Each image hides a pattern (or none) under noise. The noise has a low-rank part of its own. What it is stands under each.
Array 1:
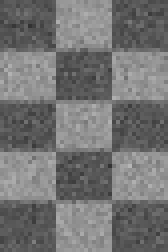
a checkerboard
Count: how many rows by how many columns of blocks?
5 by 3
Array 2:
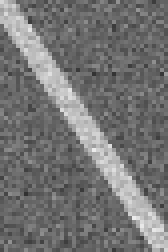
a diagonal band
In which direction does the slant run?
top left to bottom right
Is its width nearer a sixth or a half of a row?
a sixth
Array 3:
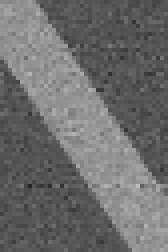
a diagonal band
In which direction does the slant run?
top left to bottom right
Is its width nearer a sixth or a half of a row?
a half
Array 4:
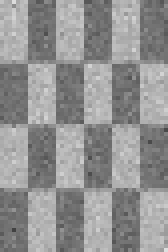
a checkerboard
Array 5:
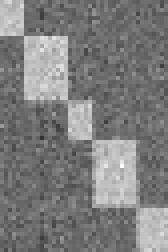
blocks along the diagonal
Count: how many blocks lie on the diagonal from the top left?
5
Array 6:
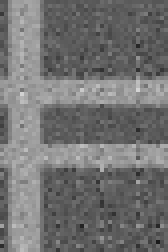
bands of rows crossing bands of columns
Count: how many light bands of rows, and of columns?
2 and 1
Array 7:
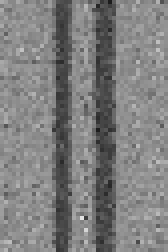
bands of columns
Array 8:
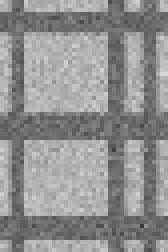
bands of rows crossing bands of columns
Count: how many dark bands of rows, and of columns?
3 and 3
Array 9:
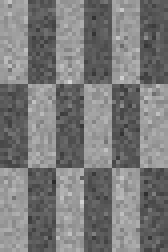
a checkerboard
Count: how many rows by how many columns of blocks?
3 by 6
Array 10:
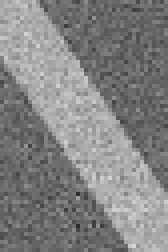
a diagonal band
